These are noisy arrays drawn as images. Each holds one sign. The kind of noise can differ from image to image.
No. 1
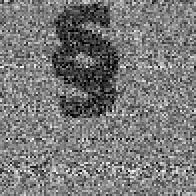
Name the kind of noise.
rows of uneven size
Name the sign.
section sign
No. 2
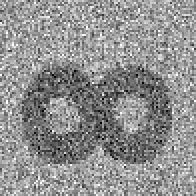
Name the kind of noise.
low rank plus noise
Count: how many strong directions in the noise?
three or four
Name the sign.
infinity sign
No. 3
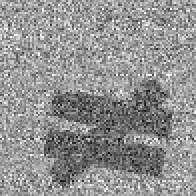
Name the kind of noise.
rows of uneven size
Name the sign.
not-equal sign
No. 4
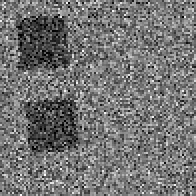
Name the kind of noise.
low rank plus noise
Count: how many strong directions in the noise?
two
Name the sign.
colon
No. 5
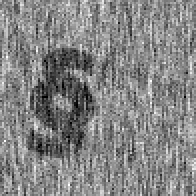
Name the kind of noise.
streaked along the columns
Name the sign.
section sign
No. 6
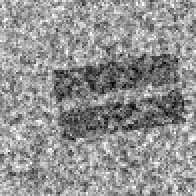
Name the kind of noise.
blotchy
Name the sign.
equals sign
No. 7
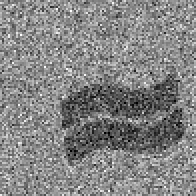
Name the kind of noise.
independent entries
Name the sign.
approximately sign
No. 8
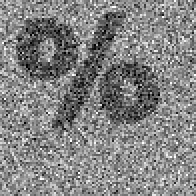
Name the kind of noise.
independent entries
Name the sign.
percent sign
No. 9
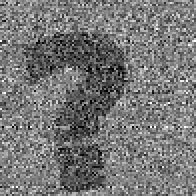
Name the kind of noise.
rows of uneven size
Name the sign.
question mark
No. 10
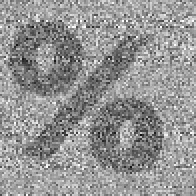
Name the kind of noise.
rows of uneven size
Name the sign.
percent sign
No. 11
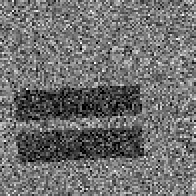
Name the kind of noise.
low rank plus noise
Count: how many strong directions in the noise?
five to eight
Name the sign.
equals sign
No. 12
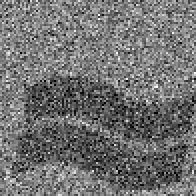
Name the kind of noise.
low rank plus noise
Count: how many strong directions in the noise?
one
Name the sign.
approximately sign
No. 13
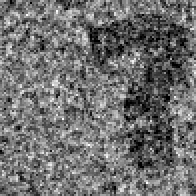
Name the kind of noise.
blotchy
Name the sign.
question mark
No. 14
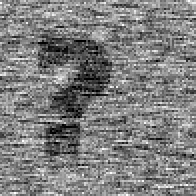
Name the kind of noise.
streaked along the rows
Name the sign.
question mark
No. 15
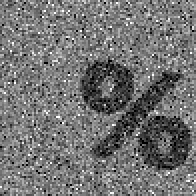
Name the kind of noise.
heavy tails
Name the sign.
percent sign
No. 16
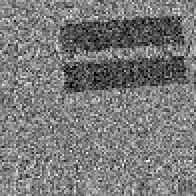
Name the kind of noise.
low rank plus noise
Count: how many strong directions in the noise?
five to eight
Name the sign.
equals sign
